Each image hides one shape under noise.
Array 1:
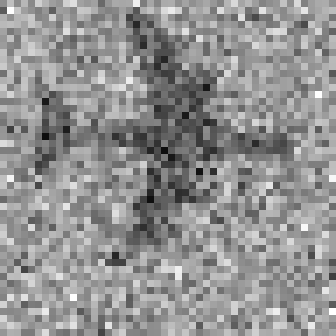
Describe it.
dark airplane
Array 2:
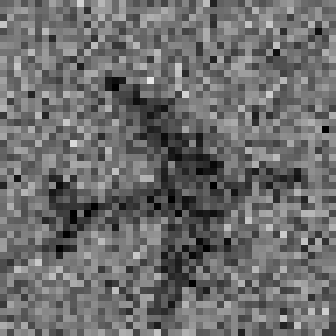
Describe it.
dark airplane
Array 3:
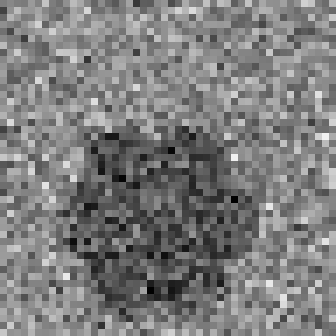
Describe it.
dark flower
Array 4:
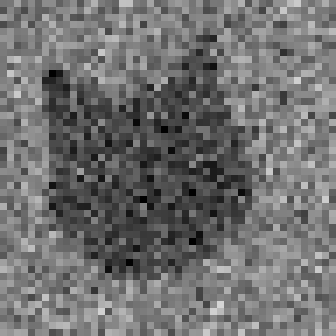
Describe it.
dark cat's head
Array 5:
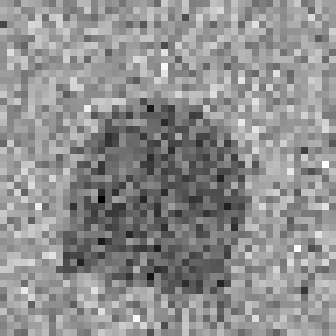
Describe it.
dark ghost
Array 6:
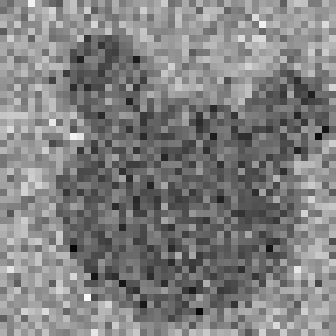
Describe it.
dark bear's head
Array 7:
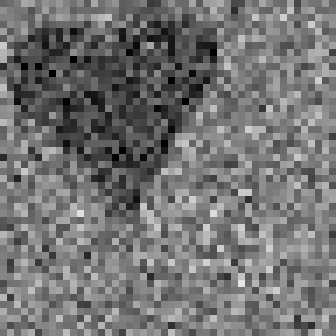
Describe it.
dark heart
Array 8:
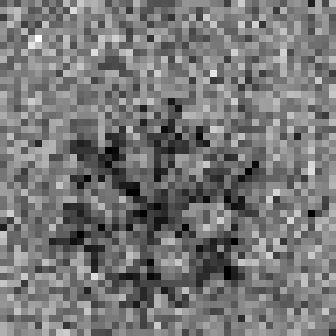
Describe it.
dark snowflake
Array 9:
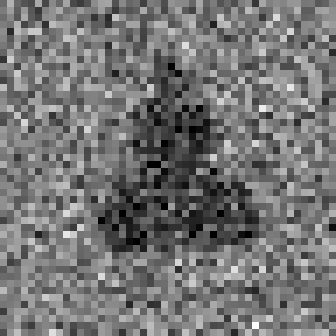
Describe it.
dark chess pawn
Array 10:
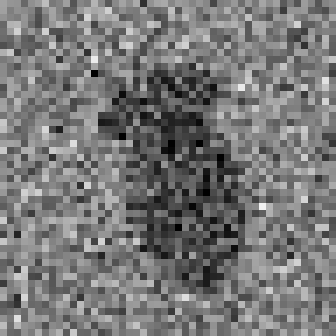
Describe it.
dark footprint
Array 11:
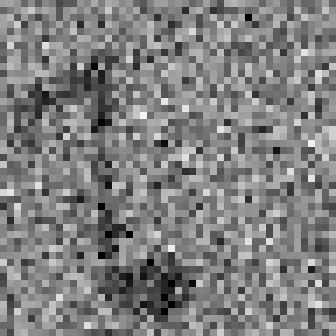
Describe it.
dark musical note
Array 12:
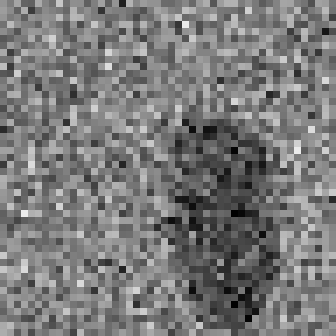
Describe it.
dark footprint
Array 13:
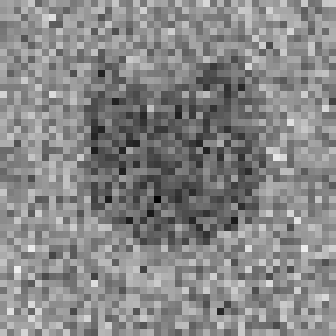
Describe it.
dark cat's head
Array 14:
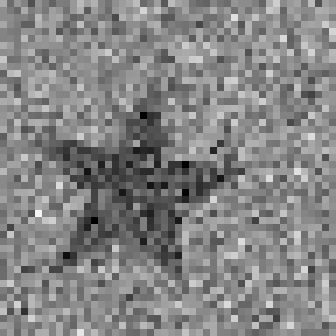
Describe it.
dark star
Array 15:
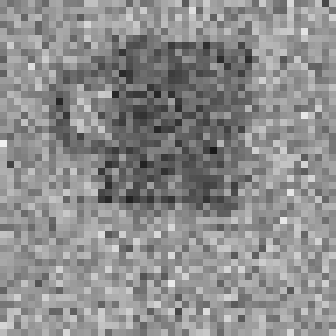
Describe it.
dark cup
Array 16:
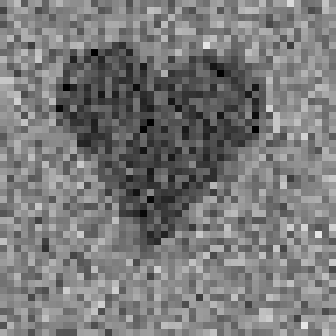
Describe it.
dark heart
